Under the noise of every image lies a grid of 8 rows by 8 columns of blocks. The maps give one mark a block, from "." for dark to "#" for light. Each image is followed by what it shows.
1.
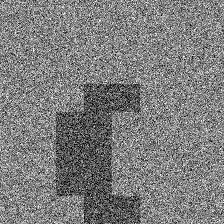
# # # # # # # #
# # # # # # # #
# # # # # # # #
# # # . . # # #
# # . . # # # #
# # . . # # # #
# # . . # # # #
# # # . . # # #
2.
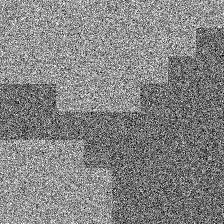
# # # # # # # #
# # # # # # # .
# # # # # # . .
. . # # # . . .
. . . . . . . .
# # # . . . . .
# # # # . . . .
# # # # . . . .
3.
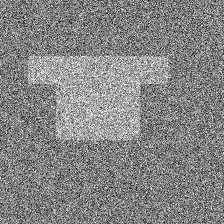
. . . . . . . .
. . . . . . . .
. # # # # # . .
. . # # # . . .
. . # # # . . .
. . . . . . . .
. . . . . . . .
. . . . . . . .
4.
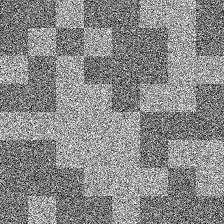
. . # . . # # .
. # . # . . # .
# . # . . . # #
. . # # . # # .
# # # # # . . .
. . # # # . # #
. . . # # # . #
. # . . # . . .
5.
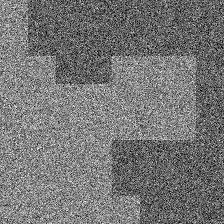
# . . . . . . .
# . . . . . . .
# # . . # # # .
# # # # # # # .
# # # # # # # .
# # # # . . . .
# # # # . . . .
# # # # # . . .
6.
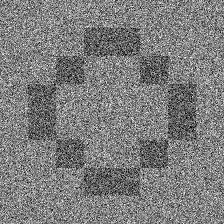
# # # # # # # #
# # # . . # # #
# # . # # . # #
# . # # # # . #
# . # # # # . #
# # . # # . # #
# # # . . # # #
# # # # # # # #
